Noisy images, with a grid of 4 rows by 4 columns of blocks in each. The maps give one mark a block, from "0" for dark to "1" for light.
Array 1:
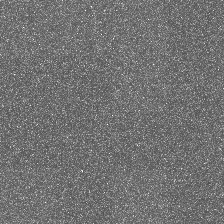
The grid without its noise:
1110
0010
0000
1010
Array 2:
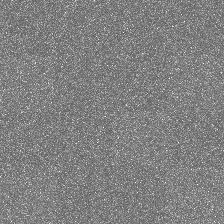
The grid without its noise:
0000
1001
0010
1001
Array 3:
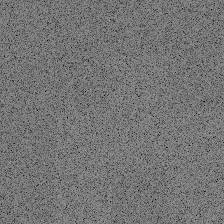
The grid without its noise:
0000
0010
0111
0101
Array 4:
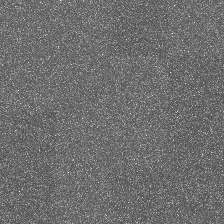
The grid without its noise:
1101
1110
0110
0100
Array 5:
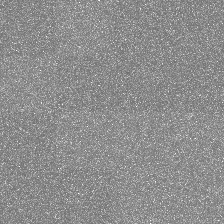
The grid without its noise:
0100
1000
0111
0011
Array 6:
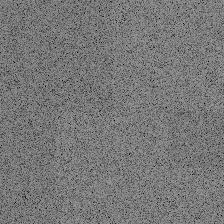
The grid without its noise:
0011
0011
0110
0111
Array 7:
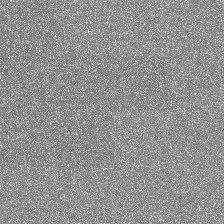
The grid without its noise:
0111
0001
0011
1111
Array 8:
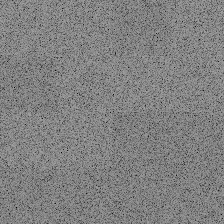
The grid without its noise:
1101
0111
1100
0000
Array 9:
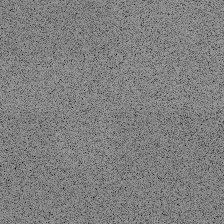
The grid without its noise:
0011
1111
0100
0000
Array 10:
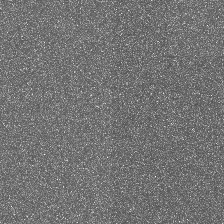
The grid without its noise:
1101
1100
1100
1100
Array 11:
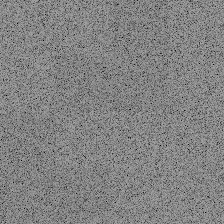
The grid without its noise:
1101
1001
0111
0011
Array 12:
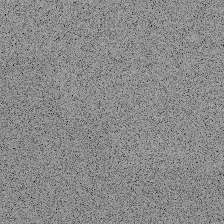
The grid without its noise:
1111
0111
0011
0000
